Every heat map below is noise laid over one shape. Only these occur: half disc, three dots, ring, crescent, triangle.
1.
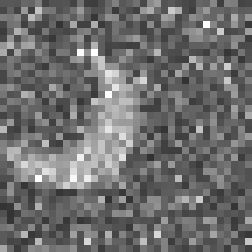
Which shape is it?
crescent
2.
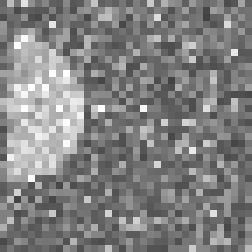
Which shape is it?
half disc
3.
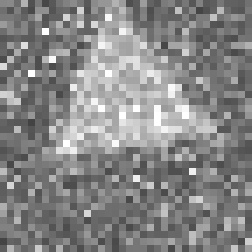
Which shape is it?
triangle
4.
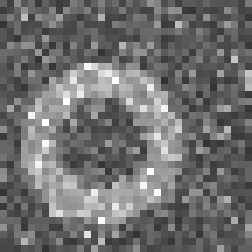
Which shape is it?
ring
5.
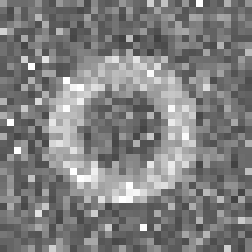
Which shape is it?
ring
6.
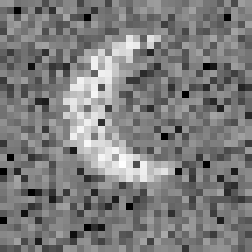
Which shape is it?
crescent
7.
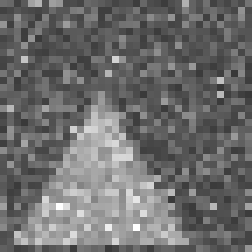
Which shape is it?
triangle
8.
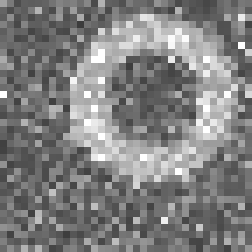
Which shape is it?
ring
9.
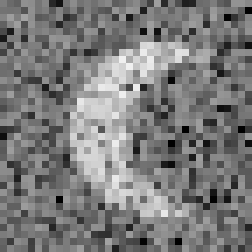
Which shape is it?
crescent
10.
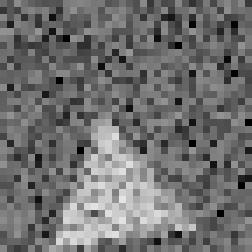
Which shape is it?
triangle
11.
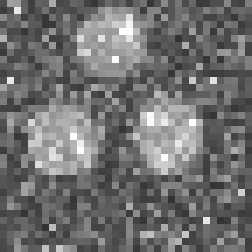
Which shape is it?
three dots
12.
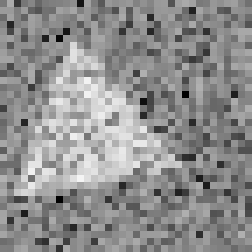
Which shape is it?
triangle
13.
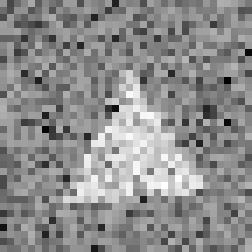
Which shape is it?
triangle
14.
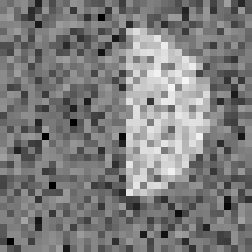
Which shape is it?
half disc
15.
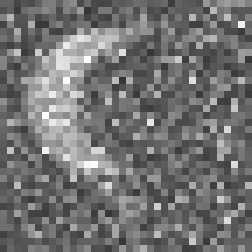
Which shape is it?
crescent
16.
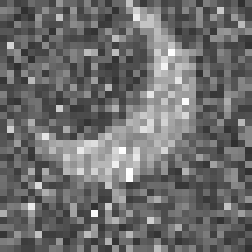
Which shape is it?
crescent
